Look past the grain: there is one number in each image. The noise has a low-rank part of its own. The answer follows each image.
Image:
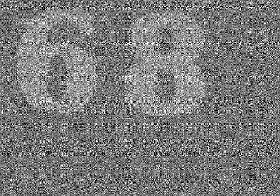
68
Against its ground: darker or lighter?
lighter
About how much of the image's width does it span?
two thirds
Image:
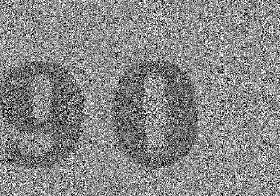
90
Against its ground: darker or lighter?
darker
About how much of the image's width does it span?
two thirds
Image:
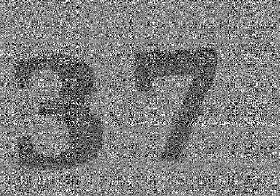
37
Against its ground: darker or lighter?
darker
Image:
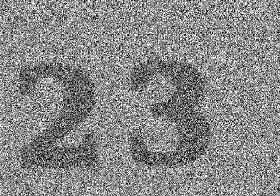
23
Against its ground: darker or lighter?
darker
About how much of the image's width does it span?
two thirds
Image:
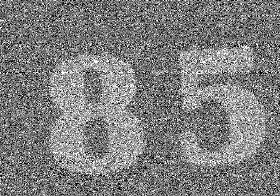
85
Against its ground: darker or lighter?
lighter
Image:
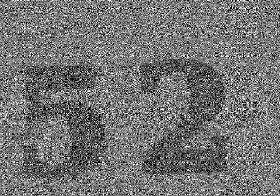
52
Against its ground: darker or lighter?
darker
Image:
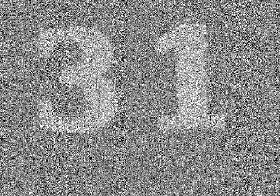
31
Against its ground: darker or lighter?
lighter
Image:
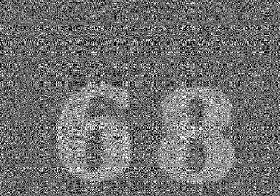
68
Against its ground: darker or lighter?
lighter
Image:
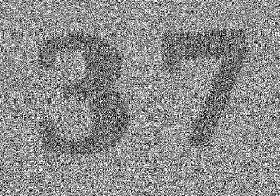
37
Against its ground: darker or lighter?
darker
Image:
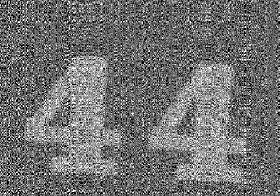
44
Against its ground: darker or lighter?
lighter
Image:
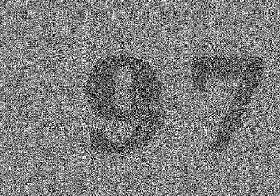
97
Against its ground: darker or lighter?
darker
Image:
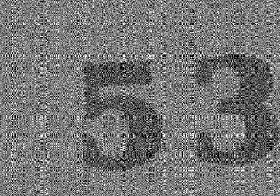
53
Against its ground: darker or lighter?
darker
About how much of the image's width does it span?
two thirds
